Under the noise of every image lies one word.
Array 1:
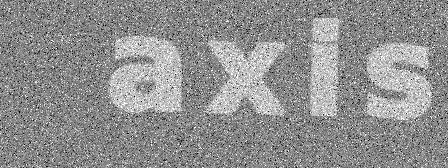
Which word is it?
axis
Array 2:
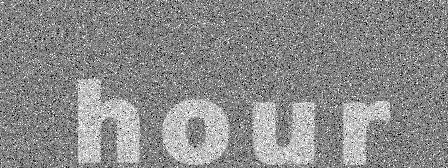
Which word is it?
hour
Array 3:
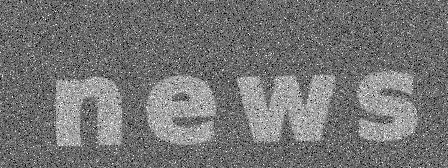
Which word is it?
news
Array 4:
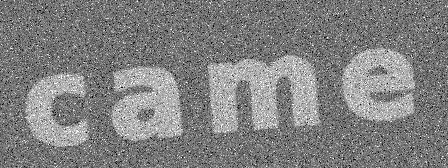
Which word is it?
came
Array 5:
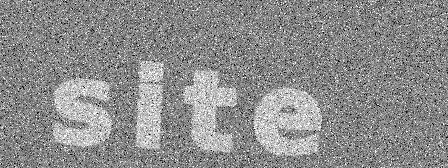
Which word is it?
site
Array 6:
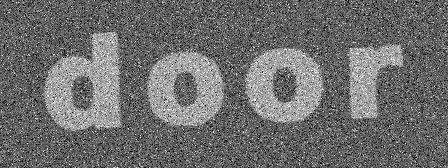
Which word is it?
door
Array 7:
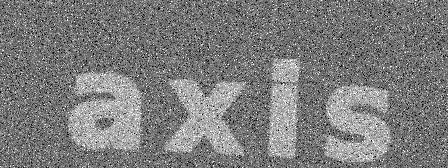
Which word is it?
axis
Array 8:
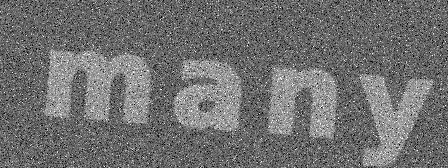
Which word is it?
many
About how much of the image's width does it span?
nearly all
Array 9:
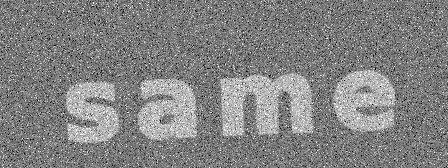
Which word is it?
same
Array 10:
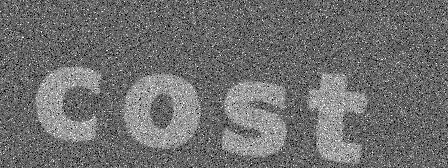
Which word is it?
cost
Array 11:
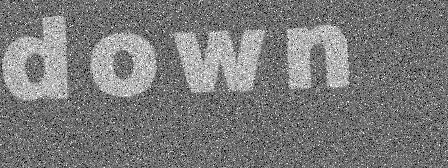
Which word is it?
down
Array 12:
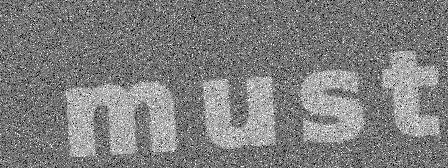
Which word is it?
must
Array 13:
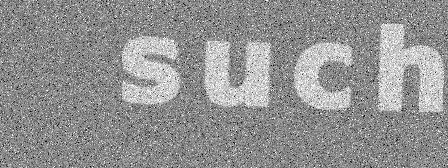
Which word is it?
such
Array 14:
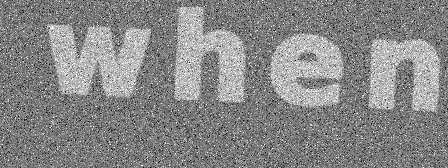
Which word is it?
when
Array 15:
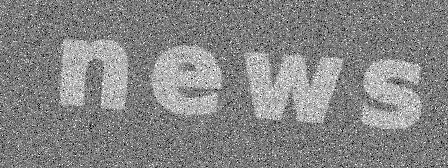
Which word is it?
news
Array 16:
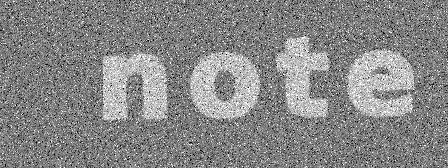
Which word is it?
note
